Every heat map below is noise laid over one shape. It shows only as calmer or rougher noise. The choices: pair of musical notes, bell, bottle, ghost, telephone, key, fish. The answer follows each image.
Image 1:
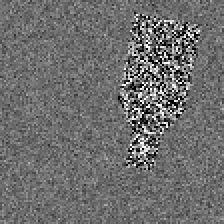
rough bottle
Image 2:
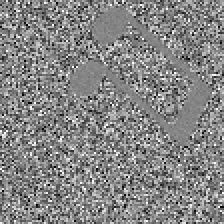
calm pair of musical notes
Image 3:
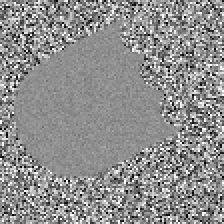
calm ghost
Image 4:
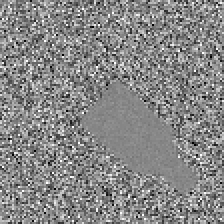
calm bottle
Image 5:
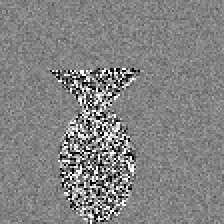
rough fish
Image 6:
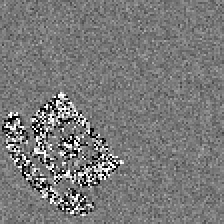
rough telephone
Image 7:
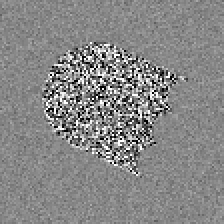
rough ghost
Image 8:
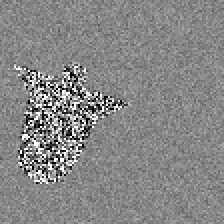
rough bell
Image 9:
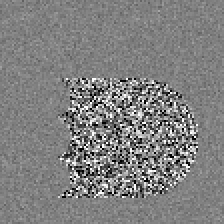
rough ghost
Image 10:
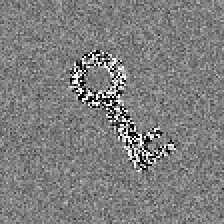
rough key
